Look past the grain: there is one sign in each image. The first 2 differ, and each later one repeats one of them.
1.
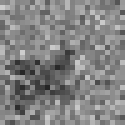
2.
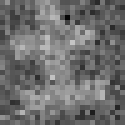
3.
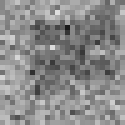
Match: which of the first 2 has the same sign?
1
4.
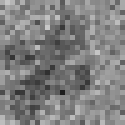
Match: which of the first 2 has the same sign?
1
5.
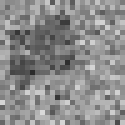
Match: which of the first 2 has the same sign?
1
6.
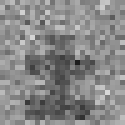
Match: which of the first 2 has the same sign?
2
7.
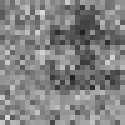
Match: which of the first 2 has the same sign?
2
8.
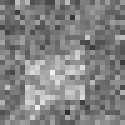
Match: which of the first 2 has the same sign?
1
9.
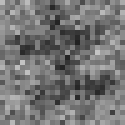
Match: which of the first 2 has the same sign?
2
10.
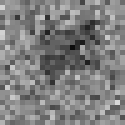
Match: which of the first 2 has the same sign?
1
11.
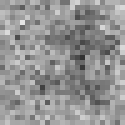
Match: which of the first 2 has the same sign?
2
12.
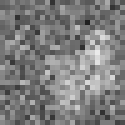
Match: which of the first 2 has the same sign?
1
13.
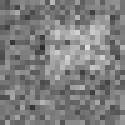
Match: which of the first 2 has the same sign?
1
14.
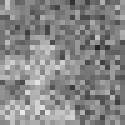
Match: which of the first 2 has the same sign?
2
